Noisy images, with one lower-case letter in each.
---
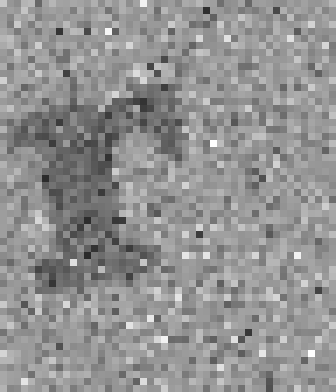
r
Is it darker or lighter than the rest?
darker
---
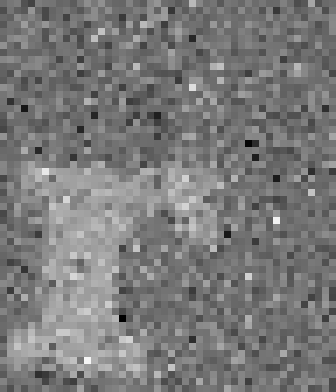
r
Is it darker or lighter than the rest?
lighter
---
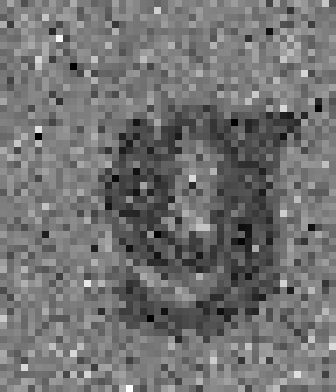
g
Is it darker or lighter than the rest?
darker
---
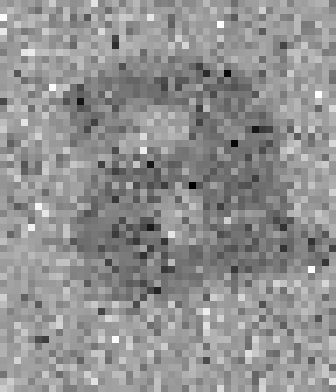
a
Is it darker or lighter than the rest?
darker
